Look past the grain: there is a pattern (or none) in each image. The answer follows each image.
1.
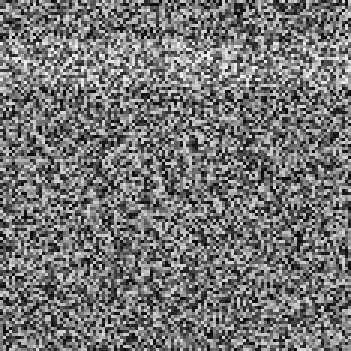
one band of rows
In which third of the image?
top
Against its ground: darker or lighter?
lighter
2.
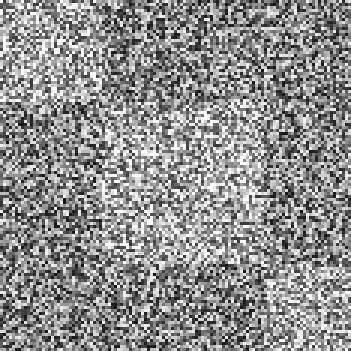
blocks along the diagonal
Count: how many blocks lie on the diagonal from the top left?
3
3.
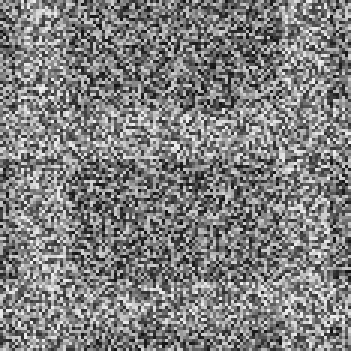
bands of rows crossing bands of columns
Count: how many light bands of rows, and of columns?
2 and 2
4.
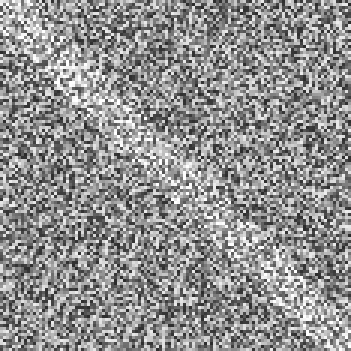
a diagonal band
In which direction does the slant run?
top left to bottom right
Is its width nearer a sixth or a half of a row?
a sixth
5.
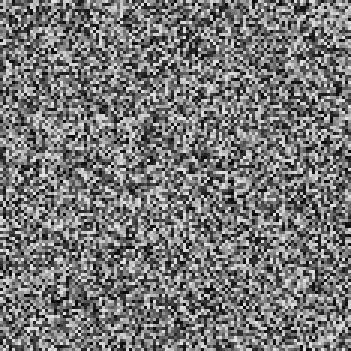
only noise
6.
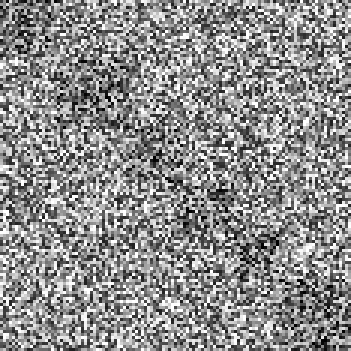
blocks along the diagonal
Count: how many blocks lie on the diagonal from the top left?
6
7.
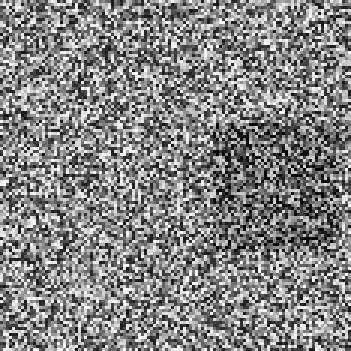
one block
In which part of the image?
middle right
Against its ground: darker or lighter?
darker
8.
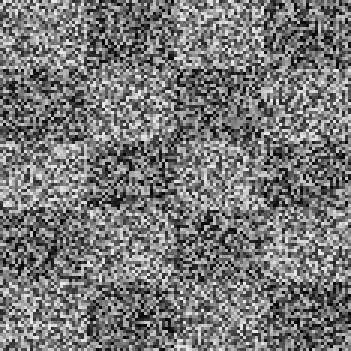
a checkerboard
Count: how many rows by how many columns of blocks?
5 by 4
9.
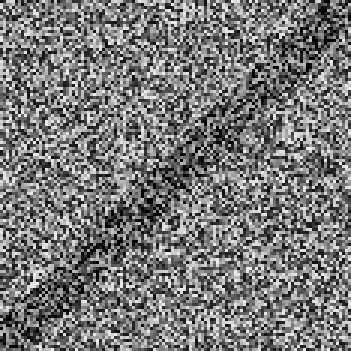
a diagonal band
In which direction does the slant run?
bottom left to top right
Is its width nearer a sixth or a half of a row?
a sixth
